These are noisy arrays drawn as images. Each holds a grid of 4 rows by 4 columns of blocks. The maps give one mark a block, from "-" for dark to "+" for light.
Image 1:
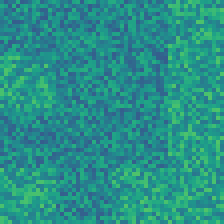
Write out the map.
- - - +
+ - - +
- - - +
+ - + +
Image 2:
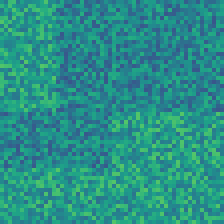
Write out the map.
+ - - -
+ - - -
- - + +
+ + + +
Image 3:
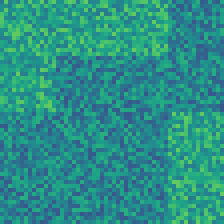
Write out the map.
+ + + -
+ - - -
- - - +
- - - +
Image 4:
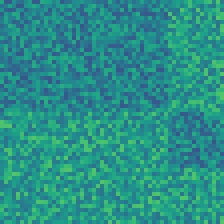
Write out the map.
- - - +
- - - +
+ + + -
+ + + +
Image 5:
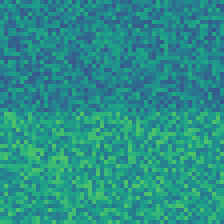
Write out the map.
- - - -
- - - -
+ + + +
+ + + +
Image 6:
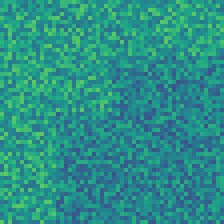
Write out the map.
+ + + +
+ + - -
+ - - -
+ - - -
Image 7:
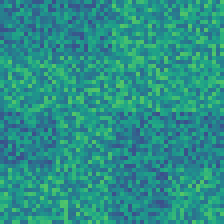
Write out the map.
- - + +
+ + + +
- + - -
+ + - +
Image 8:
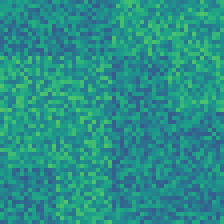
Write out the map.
- - + +
+ + - +
+ + - -
- + - -
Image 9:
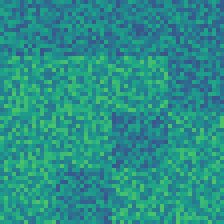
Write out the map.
- - - -
+ + + -
+ + - +
+ - + +
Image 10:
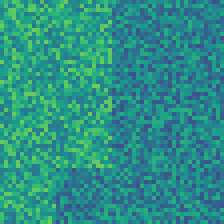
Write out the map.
+ + - -
+ + - -
+ + - -
+ - - -
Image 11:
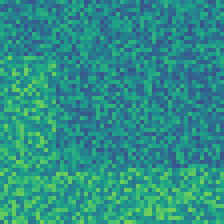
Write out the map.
- - - -
+ - - -
+ - - -
+ + + +
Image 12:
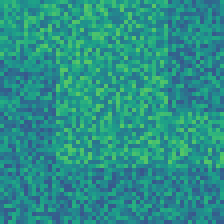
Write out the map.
+ + + -
- + + -
- + + +
- - - -
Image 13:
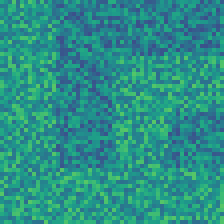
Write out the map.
+ - - -
+ - + +
+ - + -
+ + + +
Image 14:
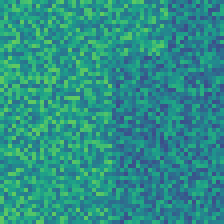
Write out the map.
+ + + -
+ + - -
+ + - -
+ + - -
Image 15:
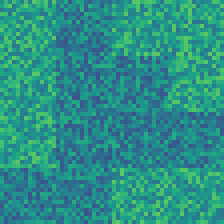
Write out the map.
+ - + +
+ - - +
+ - - -
- - + +
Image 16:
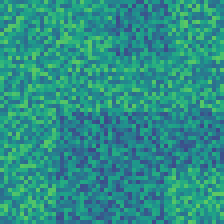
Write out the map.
+ + - +
+ + + +
+ - - -
+ - - +
